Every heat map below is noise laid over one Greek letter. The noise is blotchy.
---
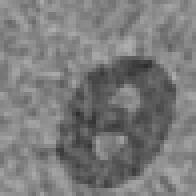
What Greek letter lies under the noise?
theta
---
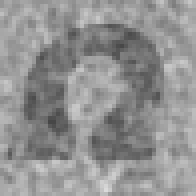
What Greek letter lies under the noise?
omega
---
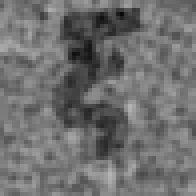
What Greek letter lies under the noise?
xi
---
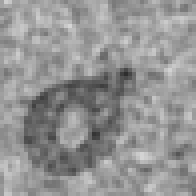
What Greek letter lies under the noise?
sigma
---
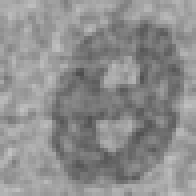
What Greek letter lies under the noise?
theta
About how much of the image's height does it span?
nearly all
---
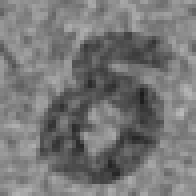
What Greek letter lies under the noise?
delta
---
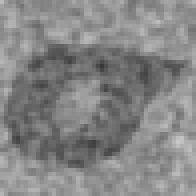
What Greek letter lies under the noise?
sigma
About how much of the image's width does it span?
nearly all
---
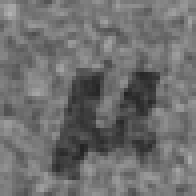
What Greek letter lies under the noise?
mu
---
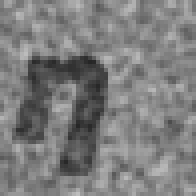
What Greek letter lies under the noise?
eta
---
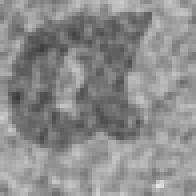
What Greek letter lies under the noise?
alpha
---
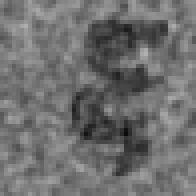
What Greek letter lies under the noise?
xi
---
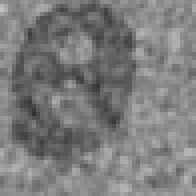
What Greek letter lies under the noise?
theta
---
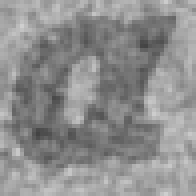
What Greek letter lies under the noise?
alpha
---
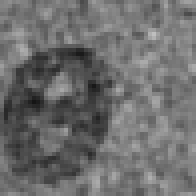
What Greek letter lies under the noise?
theta
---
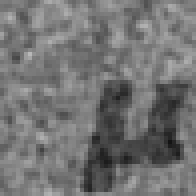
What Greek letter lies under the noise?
mu
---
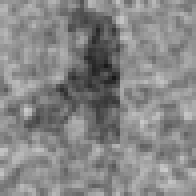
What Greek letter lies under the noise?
lambda
